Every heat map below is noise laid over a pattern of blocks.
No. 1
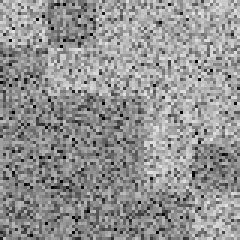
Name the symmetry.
mirrored about the diagonal from the bottom left
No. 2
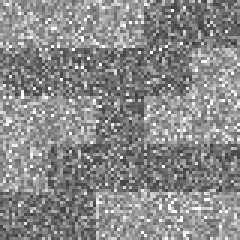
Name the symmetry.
the same after a half turn
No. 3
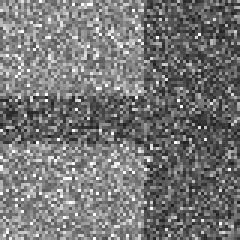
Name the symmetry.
top and bottom mirror each other
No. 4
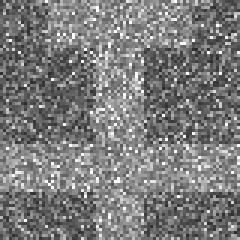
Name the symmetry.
left and right mirror each other
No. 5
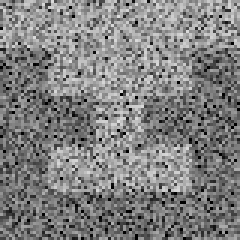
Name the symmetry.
left and right mirror each other
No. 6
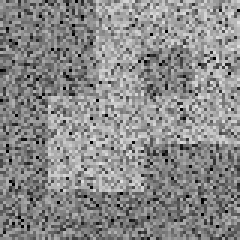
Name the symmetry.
mirrored about the diagonal from the bottom left
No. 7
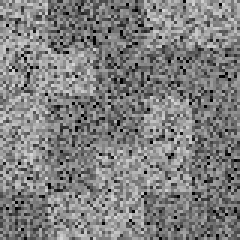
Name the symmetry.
no symmetry
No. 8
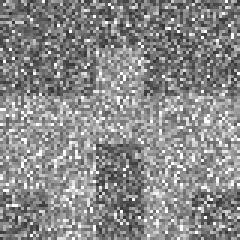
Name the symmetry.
left and right mirror each other
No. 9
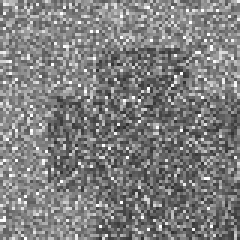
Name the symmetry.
mirrored about the diagonal from the top left
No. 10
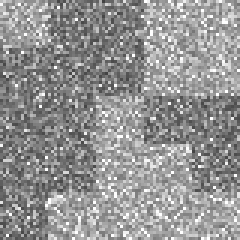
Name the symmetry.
no symmetry
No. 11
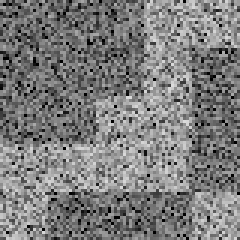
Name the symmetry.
mirrored about the diagonal from the top left
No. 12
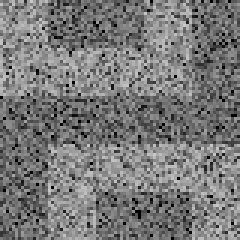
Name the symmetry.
the same after a half turn
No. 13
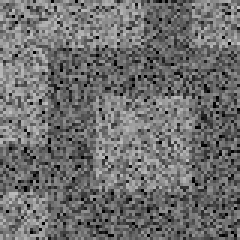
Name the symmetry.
mirrored about the diagonal from the top left
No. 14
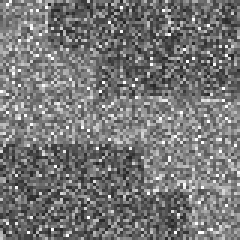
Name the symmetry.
the same after a half turn
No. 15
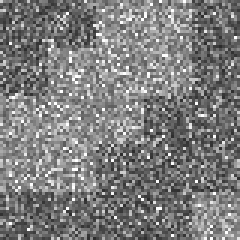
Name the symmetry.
mirrored about the diagonal from the top left
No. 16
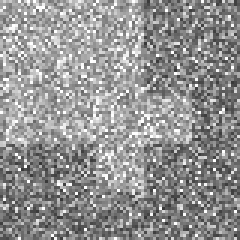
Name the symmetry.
mirrored about the diagonal from the top left
